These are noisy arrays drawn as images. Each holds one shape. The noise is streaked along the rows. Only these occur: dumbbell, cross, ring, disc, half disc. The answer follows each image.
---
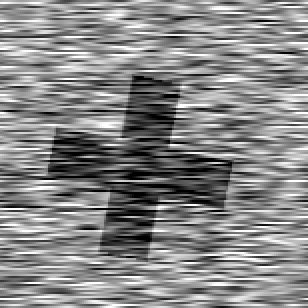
cross
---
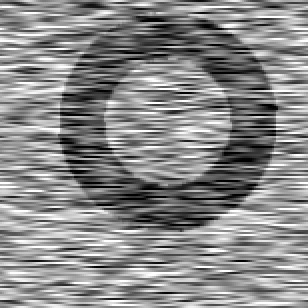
ring
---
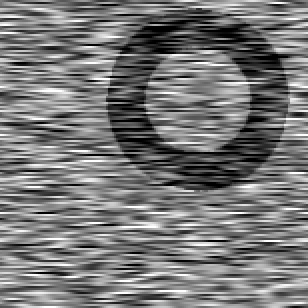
ring
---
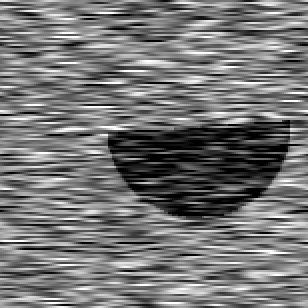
half disc
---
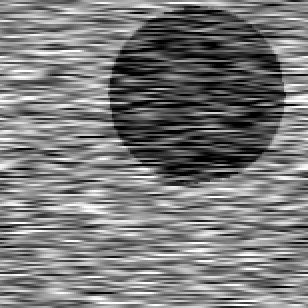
disc
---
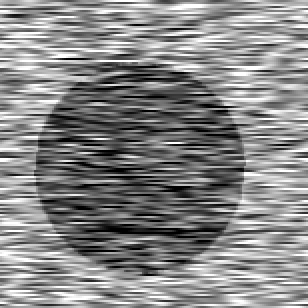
disc
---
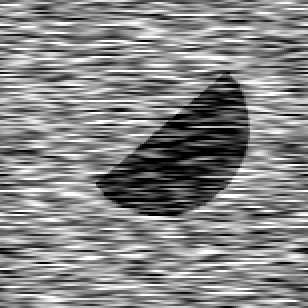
half disc
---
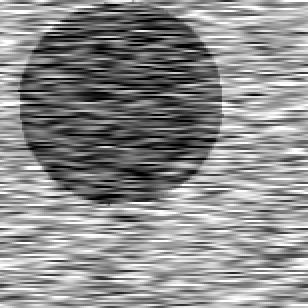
disc
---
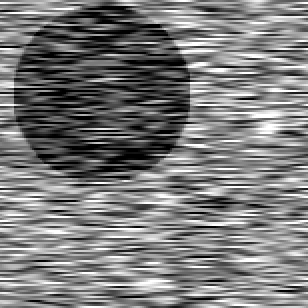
disc
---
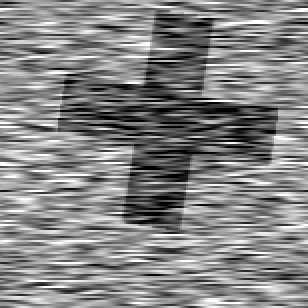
cross
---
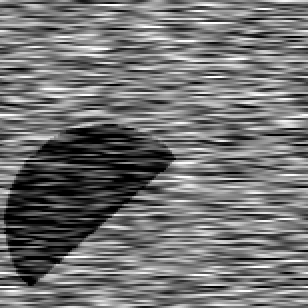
half disc
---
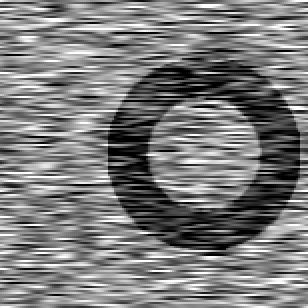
ring
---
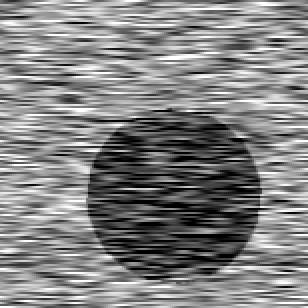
disc
